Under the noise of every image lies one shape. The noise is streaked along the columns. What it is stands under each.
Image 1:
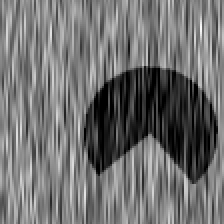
dark disc with a wedge cut out
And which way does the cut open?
down
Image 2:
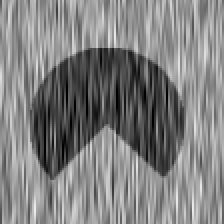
dark disc with a wedge cut out
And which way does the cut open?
down
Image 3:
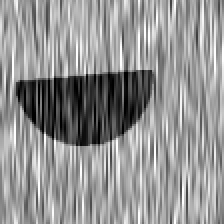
dark half disc
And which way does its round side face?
down
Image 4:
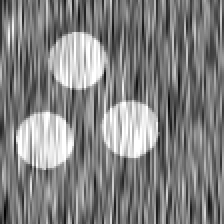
light three dots
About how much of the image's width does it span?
two thirds
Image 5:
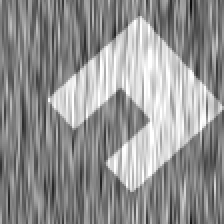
light square with a notch
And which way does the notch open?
down and left
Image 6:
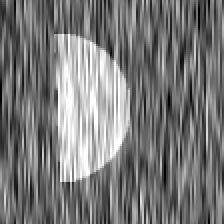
light half disc
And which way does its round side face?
right
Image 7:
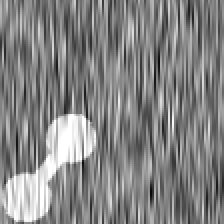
light dumbbell
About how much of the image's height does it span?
half
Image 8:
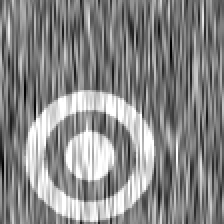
light bullseye
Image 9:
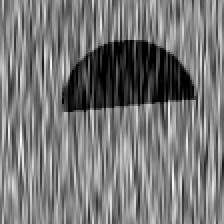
dark half disc
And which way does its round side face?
up
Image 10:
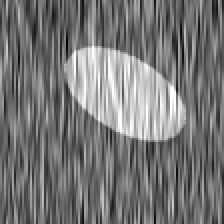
light ellipse
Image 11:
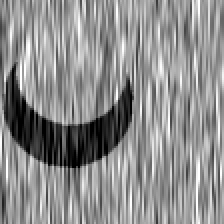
dark crescent
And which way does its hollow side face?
up
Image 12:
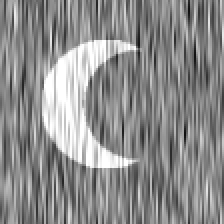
light crescent
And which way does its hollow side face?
right
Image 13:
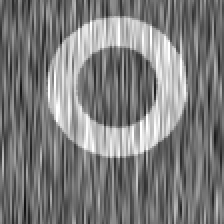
light ring
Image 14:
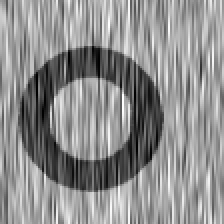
dark ring
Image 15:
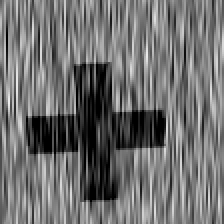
dark cross
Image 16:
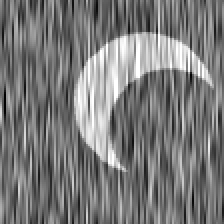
light crescent
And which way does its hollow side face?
down and right
